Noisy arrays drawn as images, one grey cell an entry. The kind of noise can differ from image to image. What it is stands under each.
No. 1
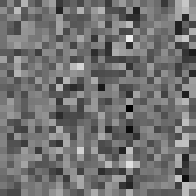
columns of uneven size
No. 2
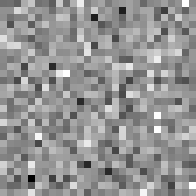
heavy tails
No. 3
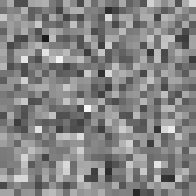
low rank plus noise
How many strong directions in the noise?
one
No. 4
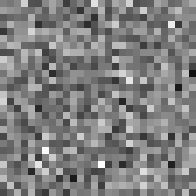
independent entries
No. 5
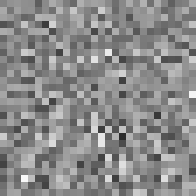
low rank plus noise
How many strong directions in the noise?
two
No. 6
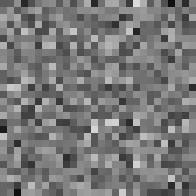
low rank plus noise
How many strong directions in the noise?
three or four
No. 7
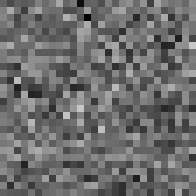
low rank plus noise
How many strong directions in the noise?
five to eight
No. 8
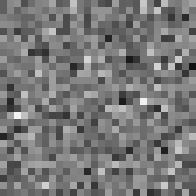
independent entries
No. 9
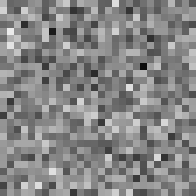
independent entries
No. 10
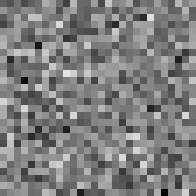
independent entries
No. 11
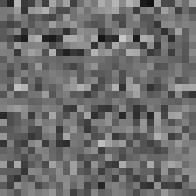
rows of uneven size
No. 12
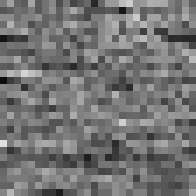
streaked along the rows
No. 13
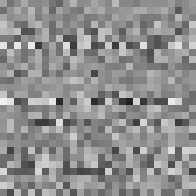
rows of uneven size
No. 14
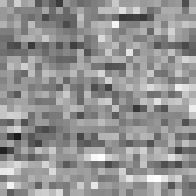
streaked along the rows
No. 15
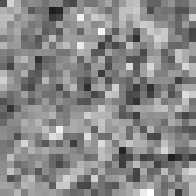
blotchy
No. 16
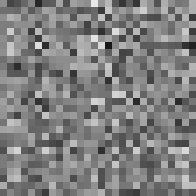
low rank plus noise
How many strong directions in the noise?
three or four
